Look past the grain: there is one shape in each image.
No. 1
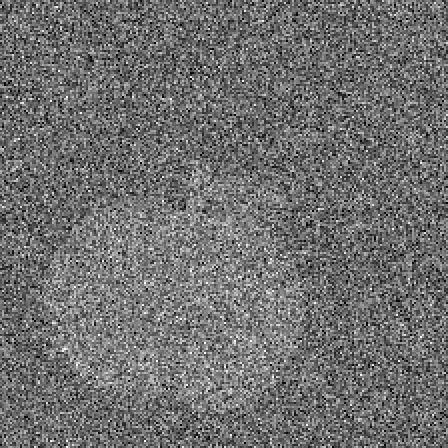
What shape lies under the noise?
apple
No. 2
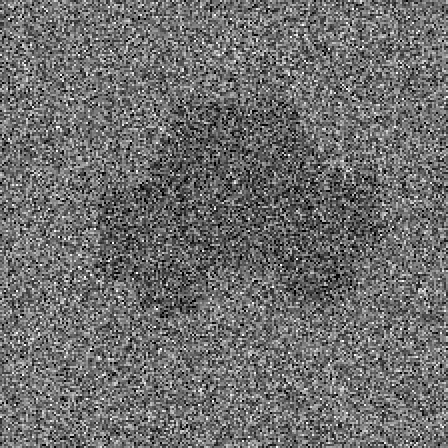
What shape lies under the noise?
car
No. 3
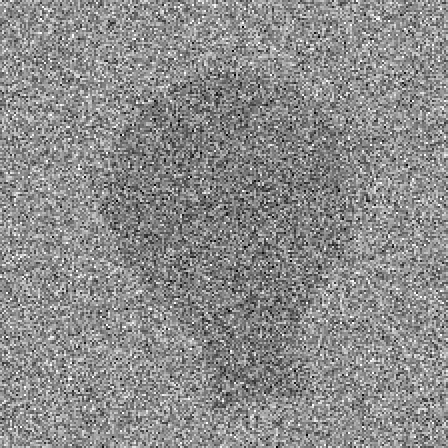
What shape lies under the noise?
light bulb
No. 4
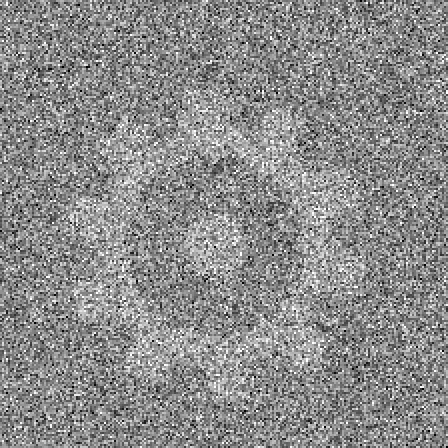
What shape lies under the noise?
gear
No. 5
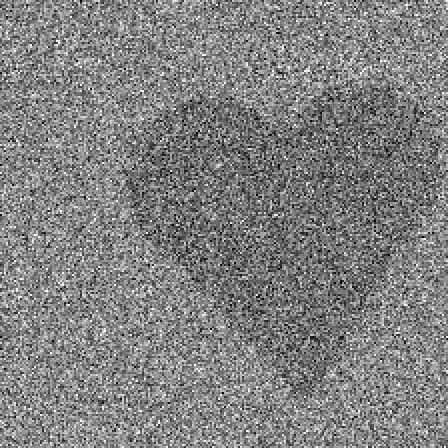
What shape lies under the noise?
heart
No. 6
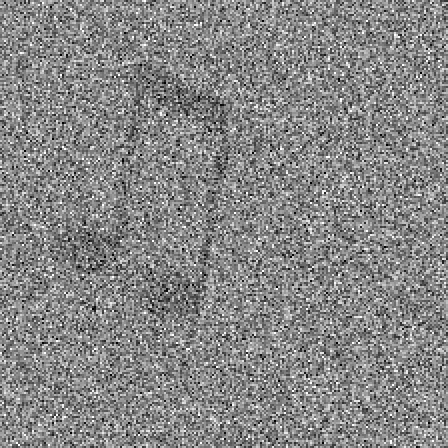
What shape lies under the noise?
pair of musical notes
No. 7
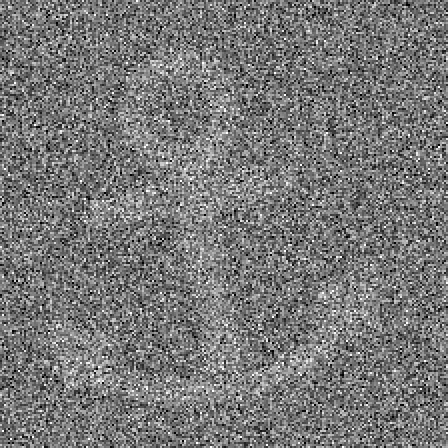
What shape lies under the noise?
anchor
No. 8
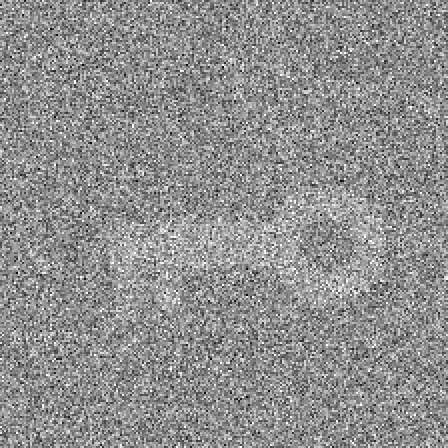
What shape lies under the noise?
key
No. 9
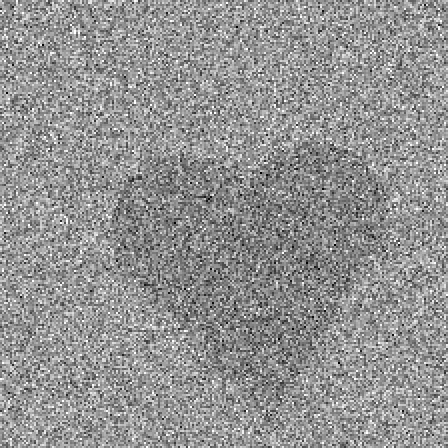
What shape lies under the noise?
heart
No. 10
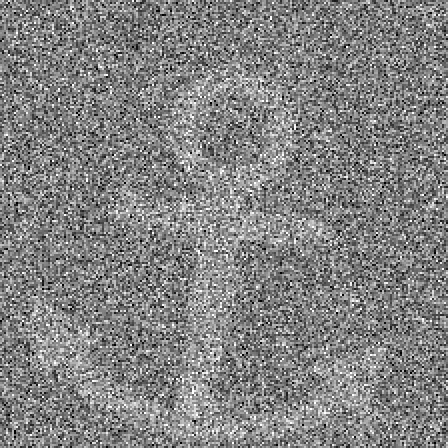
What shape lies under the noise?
anchor
